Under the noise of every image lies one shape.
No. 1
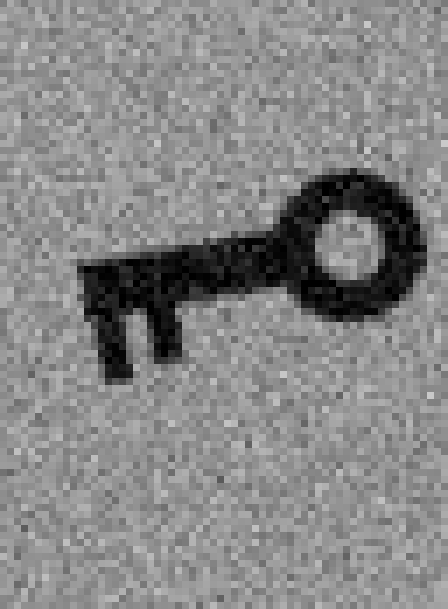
key
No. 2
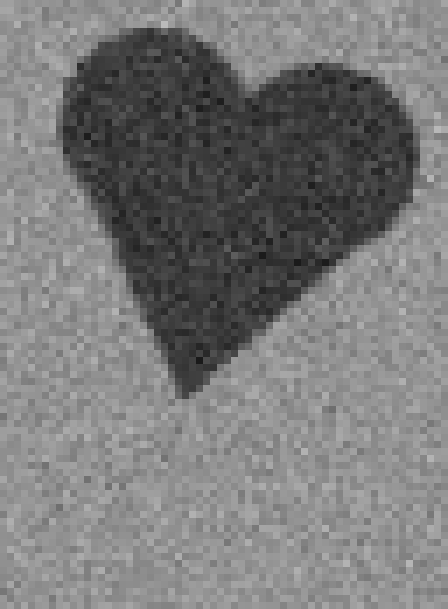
heart
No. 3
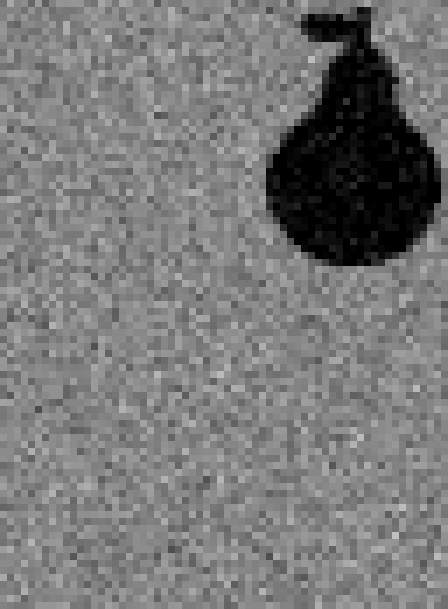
pear
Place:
top right
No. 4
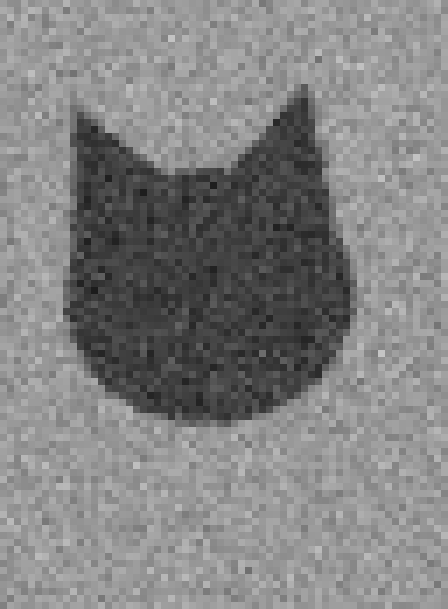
cat's head
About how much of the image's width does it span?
two thirds
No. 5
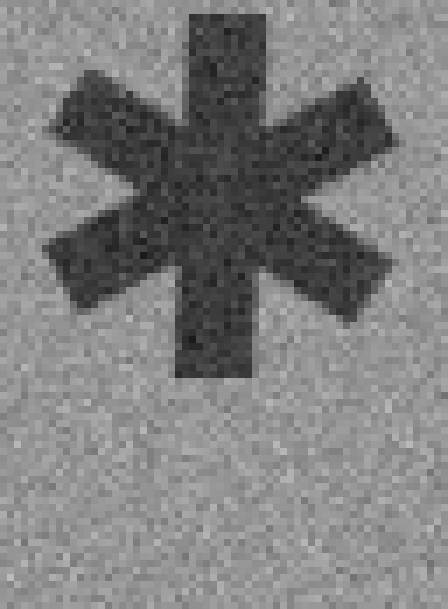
asterisk
